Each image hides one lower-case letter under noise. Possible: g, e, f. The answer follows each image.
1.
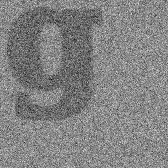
g
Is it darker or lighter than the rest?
darker
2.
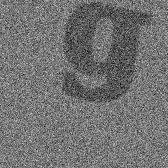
g
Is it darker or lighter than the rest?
darker
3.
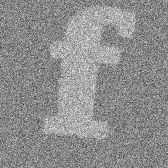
f
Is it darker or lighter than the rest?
lighter
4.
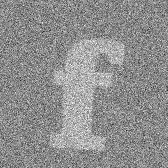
f
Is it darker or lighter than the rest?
lighter
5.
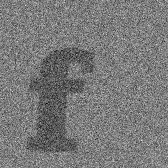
f
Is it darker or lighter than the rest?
darker
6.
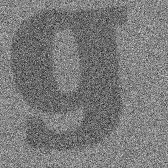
g
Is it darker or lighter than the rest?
darker
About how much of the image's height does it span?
nearly all
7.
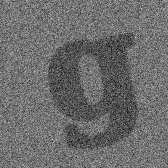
g
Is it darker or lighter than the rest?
darker
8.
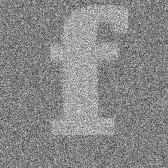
f
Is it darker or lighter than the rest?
lighter
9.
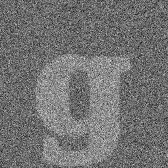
g
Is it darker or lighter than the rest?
lighter
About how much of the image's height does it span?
two thirds
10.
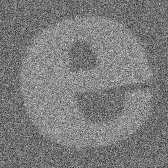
e
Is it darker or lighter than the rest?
lighter
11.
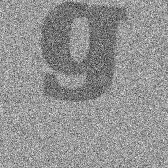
g
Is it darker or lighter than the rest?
darker
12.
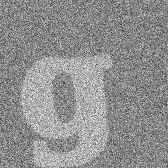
g
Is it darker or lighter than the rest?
lighter
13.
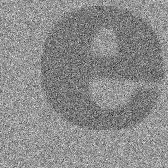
e
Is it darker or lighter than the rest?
darker
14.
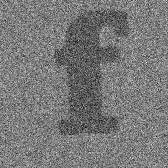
f
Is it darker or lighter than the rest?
darker
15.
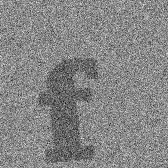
f
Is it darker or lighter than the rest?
darker
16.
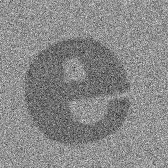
e
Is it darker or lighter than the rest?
darker
